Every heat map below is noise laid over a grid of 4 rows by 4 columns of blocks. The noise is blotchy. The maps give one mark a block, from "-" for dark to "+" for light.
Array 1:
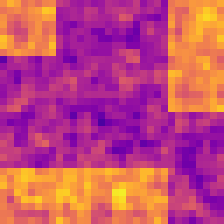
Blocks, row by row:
+ - - +
- - - +
- - - -
+ + + -
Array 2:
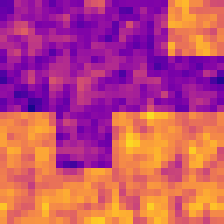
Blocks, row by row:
- - - +
- - - -
+ - + +
+ + + +
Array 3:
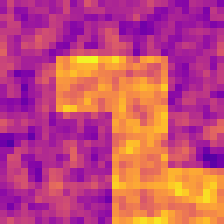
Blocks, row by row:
- - - -
- + + -
- - + -
- - + +
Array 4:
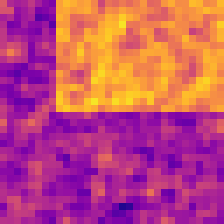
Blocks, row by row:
- + + +
- + + +
- - - -
- - - -
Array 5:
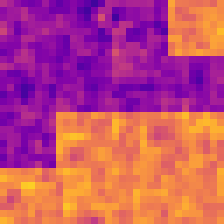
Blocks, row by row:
- - - +
- - - -
- + + +
+ + + +
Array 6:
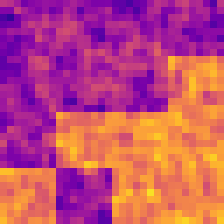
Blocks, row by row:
- - - -
- - - +
- + + +
+ - + +
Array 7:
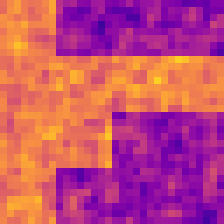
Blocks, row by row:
+ - - -
+ + + +
+ + - -
+ - - -
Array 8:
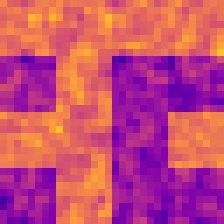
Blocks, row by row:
+ + + +
- + - -
+ + - +
- + - -
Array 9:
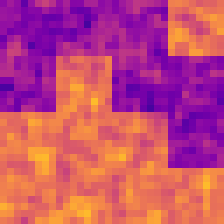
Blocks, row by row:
- - - +
- + - -
+ + + -
+ + + +
